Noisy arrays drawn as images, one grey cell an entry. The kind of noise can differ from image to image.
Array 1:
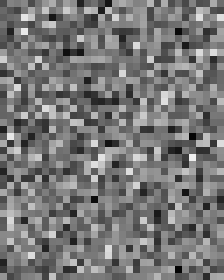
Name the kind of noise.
independent entries
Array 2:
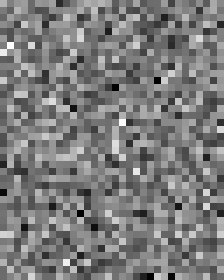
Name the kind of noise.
independent entries
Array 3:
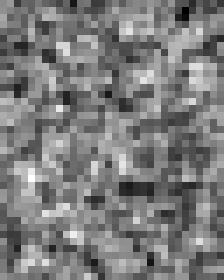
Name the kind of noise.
blotchy
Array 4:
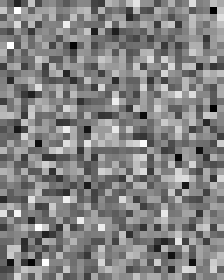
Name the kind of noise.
independent entries
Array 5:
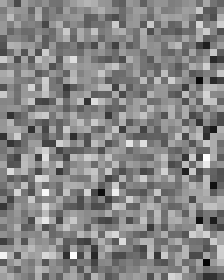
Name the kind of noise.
low rank plus noise
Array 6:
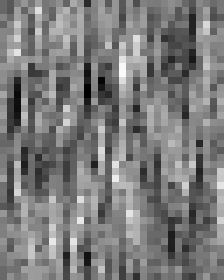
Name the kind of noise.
streaked along the columns
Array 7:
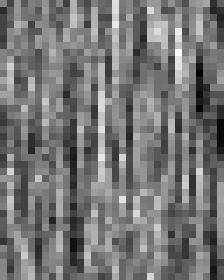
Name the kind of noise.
streaked along the columns
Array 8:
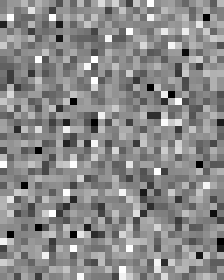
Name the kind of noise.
heavy tails
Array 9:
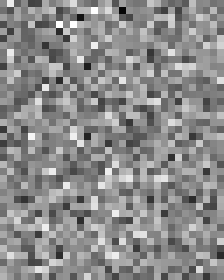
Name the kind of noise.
independent entries
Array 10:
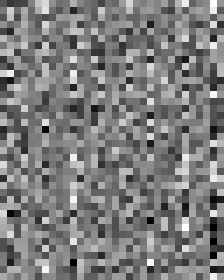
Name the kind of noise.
columns of uneven size
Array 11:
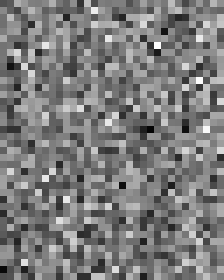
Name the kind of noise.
independent entries
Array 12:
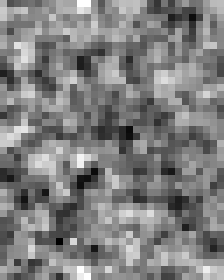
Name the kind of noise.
blotchy
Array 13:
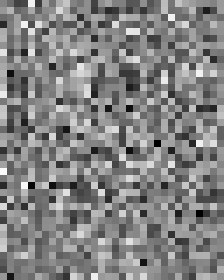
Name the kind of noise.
low rank plus noise
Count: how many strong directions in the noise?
three or four
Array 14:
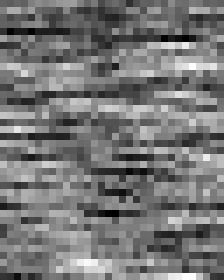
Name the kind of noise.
streaked along the rows
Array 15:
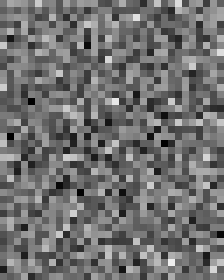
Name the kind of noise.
independent entries
